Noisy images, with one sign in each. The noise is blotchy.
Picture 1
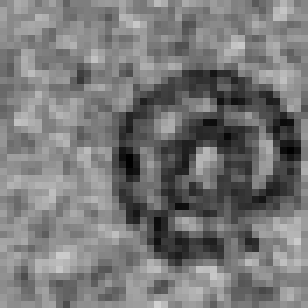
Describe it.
dark at sign
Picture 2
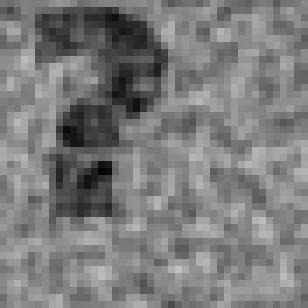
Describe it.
dark question mark
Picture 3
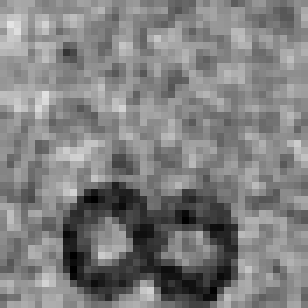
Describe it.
dark infinity sign
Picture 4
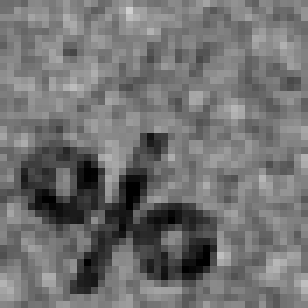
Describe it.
dark percent sign
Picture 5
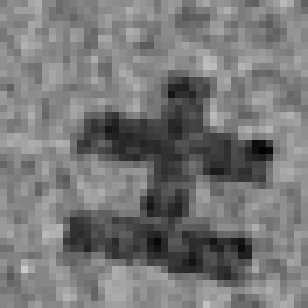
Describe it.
dark plus-minus sign
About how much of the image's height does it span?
two thirds
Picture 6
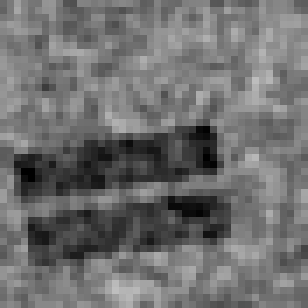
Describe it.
dark equals sign
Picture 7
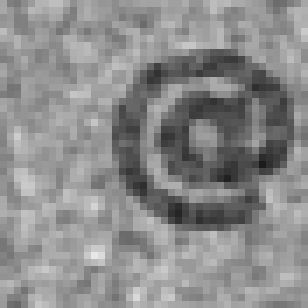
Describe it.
dark at sign
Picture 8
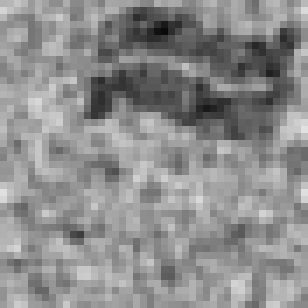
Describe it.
dark approximately sign
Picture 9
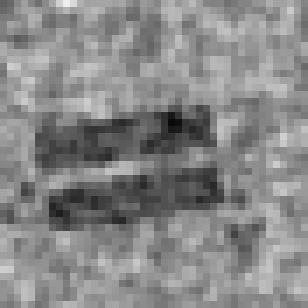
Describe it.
dark equals sign
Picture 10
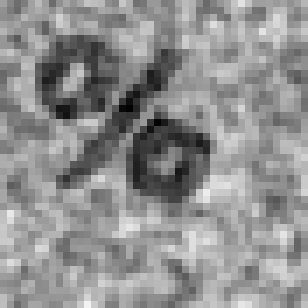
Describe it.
dark percent sign
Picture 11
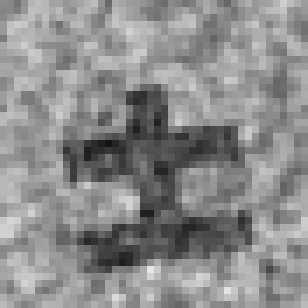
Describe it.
dark plus-minus sign
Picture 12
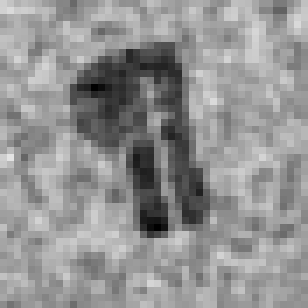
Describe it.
dark pilcrow
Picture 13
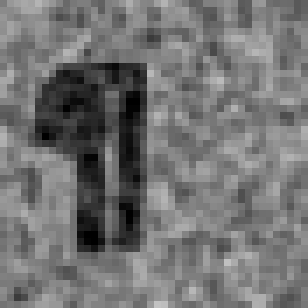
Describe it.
dark pilcrow
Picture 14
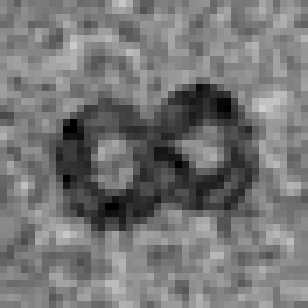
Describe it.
dark infinity sign
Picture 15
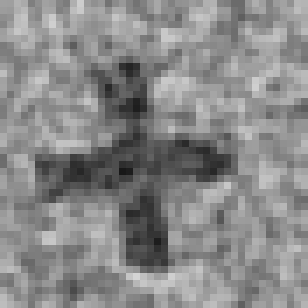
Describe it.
dark plus sign
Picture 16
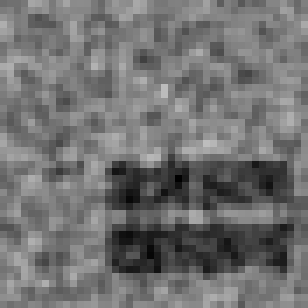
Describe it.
dark equals sign
